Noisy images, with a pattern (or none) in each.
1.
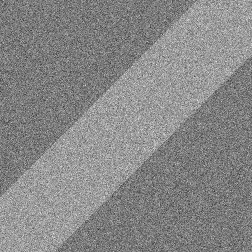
a diagonal band
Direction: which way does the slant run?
bottom left to top right
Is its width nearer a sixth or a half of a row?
a half
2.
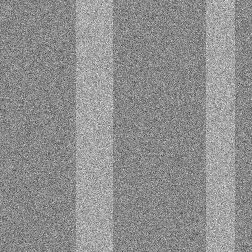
bands of columns
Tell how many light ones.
2
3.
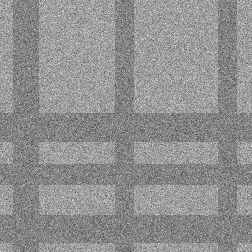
bands of rows crossing bands of columns
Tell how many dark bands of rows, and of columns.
3 and 3
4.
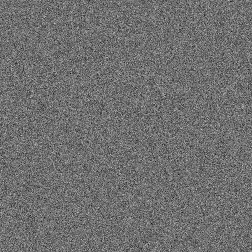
only noise
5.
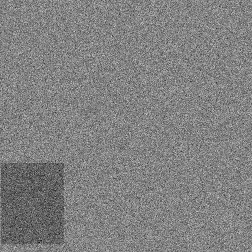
one block
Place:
bottom left
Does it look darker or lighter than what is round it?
darker
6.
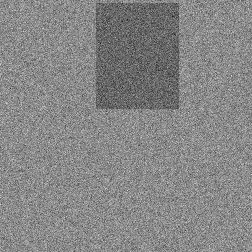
one block
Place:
top middle
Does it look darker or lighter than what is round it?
darker
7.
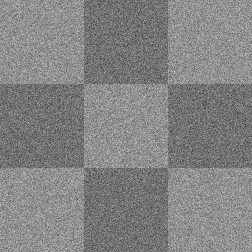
a checkerboard
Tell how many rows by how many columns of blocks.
3 by 3
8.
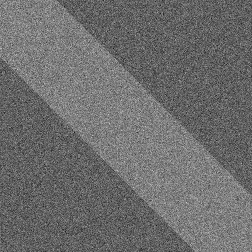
a diagonal band
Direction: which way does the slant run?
top left to bottom right
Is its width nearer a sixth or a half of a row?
a half
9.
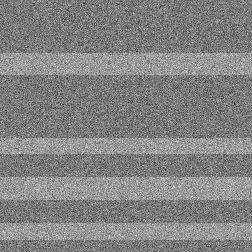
bands of rows
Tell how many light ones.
4
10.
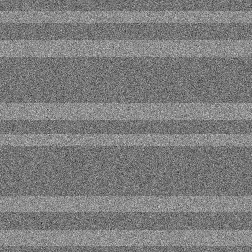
bands of rows
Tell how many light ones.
6
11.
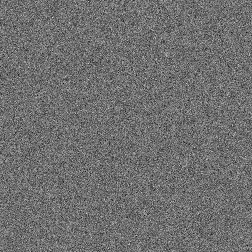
only noise
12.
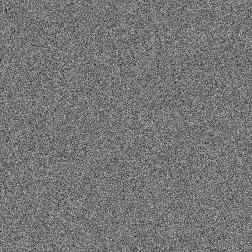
only noise
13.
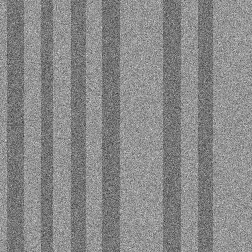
bands of columns
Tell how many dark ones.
6
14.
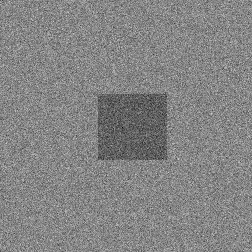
one block
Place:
centre
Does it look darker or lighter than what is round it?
darker
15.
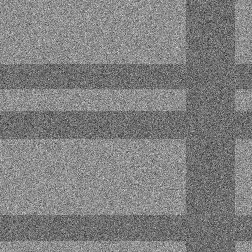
bands of rows crossing bands of columns
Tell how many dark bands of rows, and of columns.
3 and 1
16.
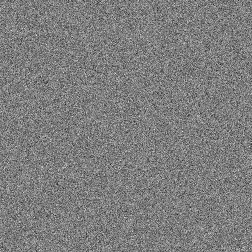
only noise
